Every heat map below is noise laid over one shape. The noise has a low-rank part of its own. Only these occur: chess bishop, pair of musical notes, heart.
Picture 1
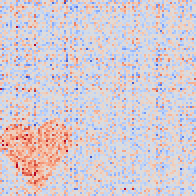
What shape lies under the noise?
heart
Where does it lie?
bottom left
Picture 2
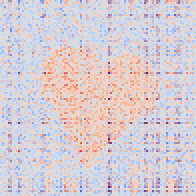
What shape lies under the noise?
heart
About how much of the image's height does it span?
two thirds
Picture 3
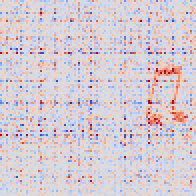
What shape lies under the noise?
pair of musical notes
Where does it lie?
middle right
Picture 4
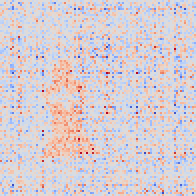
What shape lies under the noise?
chess bishop
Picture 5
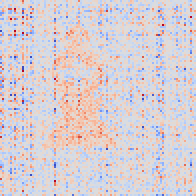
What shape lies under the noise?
chess bishop
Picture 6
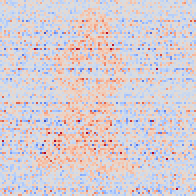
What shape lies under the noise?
chess bishop
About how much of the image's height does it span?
nearly all
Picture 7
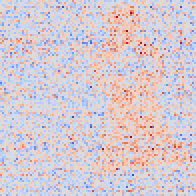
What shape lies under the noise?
chess bishop
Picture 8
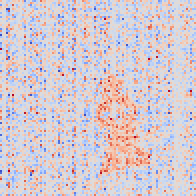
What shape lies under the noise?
chess bishop
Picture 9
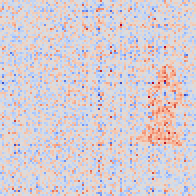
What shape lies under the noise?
chess bishop
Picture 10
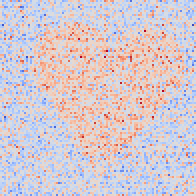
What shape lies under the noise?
heart
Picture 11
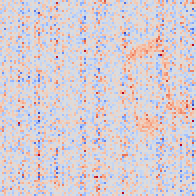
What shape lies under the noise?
pair of musical notes
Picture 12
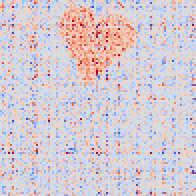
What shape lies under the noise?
heart
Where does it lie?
top middle
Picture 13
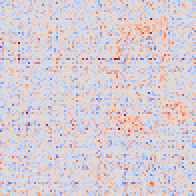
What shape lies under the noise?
pair of musical notes
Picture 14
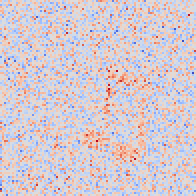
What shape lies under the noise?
pair of musical notes
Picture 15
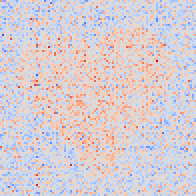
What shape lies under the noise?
heart
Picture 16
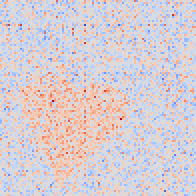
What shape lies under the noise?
heart
